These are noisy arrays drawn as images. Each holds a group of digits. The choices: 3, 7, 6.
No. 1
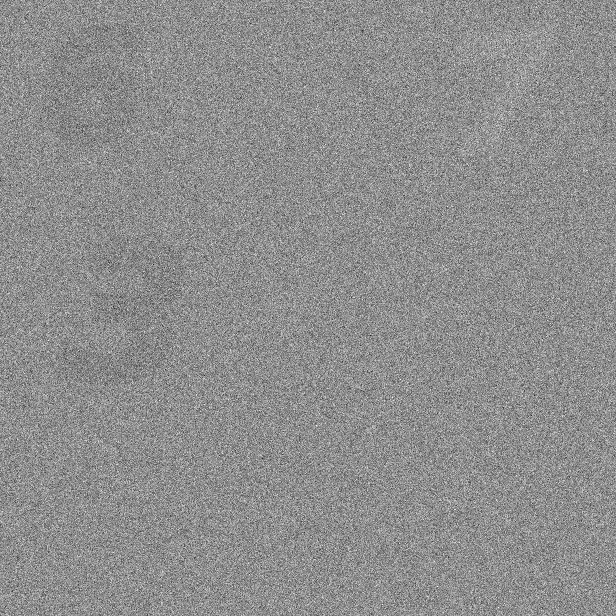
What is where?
top left: dark 6; top right: light 7; middle left: dark 3
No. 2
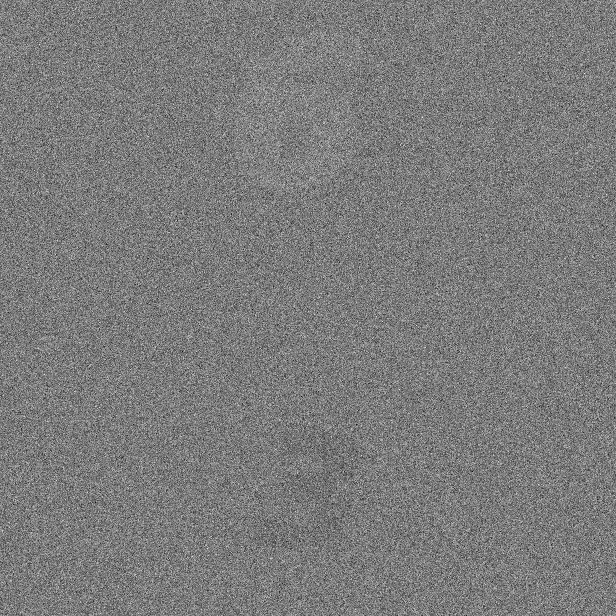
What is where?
top middle: light 6; bottom middle: dark 3
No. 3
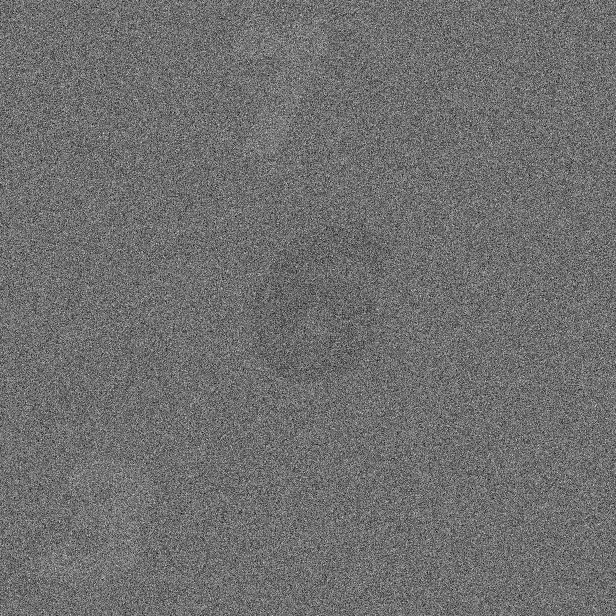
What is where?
top middle: light 7; centre: dark 6; bottom left: light 3
